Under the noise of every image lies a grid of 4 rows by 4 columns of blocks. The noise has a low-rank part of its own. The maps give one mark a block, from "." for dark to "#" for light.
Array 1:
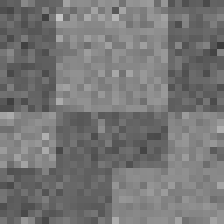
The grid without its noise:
. # # .
. # # .
# . . #
. . # #
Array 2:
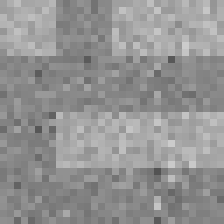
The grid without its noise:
# . # #
. . . .
. # # #
. . . .
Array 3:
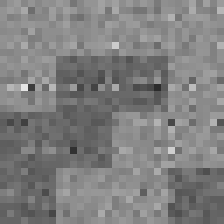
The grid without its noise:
# # # #
# . . #
. . # #
. # # .
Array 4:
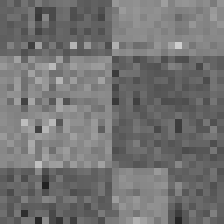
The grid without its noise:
. . # #
# # . .
# # . .
. . # .
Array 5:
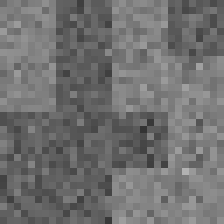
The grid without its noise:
# . # .
# . # #
. . . #
. . # #
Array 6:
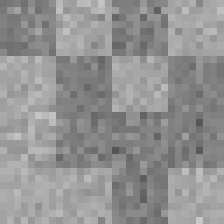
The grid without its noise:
. # . #
# . # .
# . . .
# # . #
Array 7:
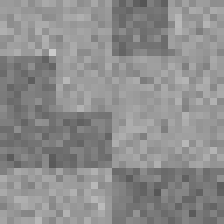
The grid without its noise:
# # . #
. # # #
. . # #
# # . .
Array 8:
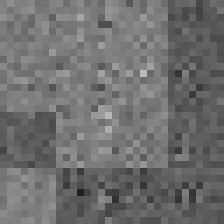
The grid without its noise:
# # # .
# # # .
. # # .
# . . .
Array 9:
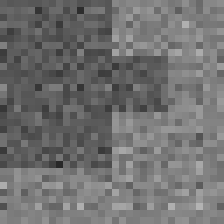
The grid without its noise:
. . # #
. . . #
. . # #
# # # #
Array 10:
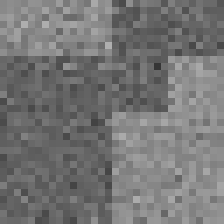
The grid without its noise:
# # . .
. . . #
. . # #
. . # #
